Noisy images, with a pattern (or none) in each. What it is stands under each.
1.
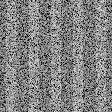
vertical stripes
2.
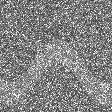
a wavy band
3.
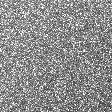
a smooth slope
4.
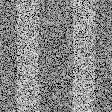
vertical stripes
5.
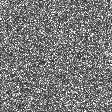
only noise
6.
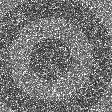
rings round one point
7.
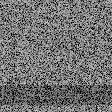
one horizontal stripe
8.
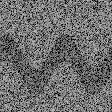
a wavy band
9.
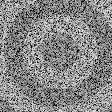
rings round one point
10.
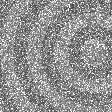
rings round one point
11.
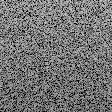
a smooth slope
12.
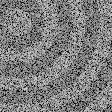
rings round one point
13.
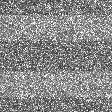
horizontal stripes
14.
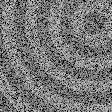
rings round one point
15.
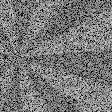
spokes from one point
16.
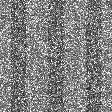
vertical stripes
